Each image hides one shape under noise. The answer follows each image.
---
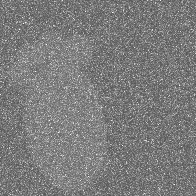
footprint
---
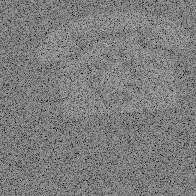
telephone
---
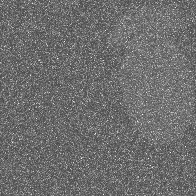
footprint
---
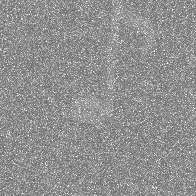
musical note
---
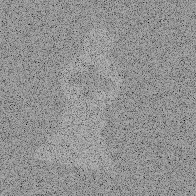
chess bishop
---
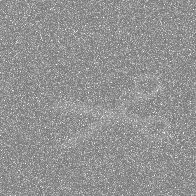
pair of scissors
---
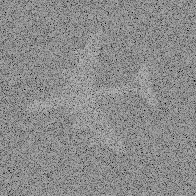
airplane
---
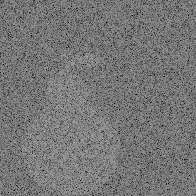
pear
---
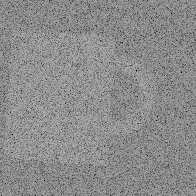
cup
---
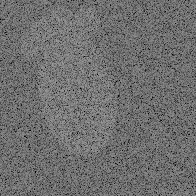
footprint
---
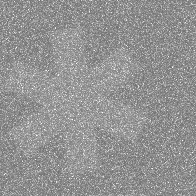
asterisk
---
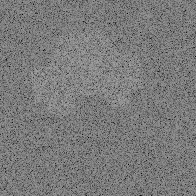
car
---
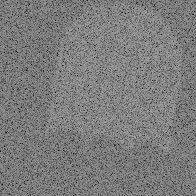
ghost
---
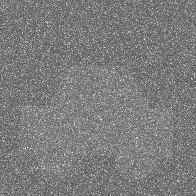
car
